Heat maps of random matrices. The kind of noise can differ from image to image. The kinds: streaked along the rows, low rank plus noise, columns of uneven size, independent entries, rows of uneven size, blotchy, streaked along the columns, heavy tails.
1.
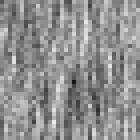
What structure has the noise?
streaked along the columns
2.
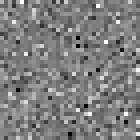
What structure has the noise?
heavy tails
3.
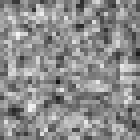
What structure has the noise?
blotchy
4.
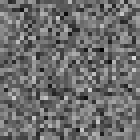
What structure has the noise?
independent entries
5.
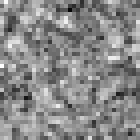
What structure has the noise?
blotchy
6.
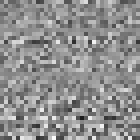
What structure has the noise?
rows of uneven size
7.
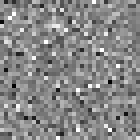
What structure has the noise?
heavy tails
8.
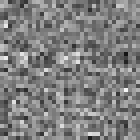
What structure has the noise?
low rank plus noise
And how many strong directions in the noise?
three or four
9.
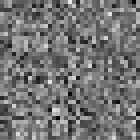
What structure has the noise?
low rank plus noise
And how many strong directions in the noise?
one
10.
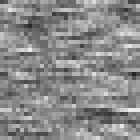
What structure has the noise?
streaked along the rows
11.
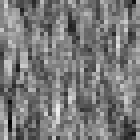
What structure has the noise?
streaked along the columns
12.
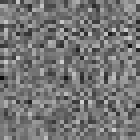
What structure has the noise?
low rank plus noise
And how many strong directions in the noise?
two
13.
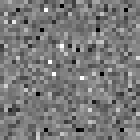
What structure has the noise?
heavy tails
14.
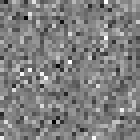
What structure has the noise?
heavy tails
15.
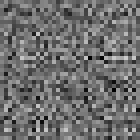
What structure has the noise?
low rank plus noise
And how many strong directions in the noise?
two
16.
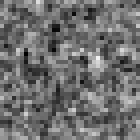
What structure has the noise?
blotchy
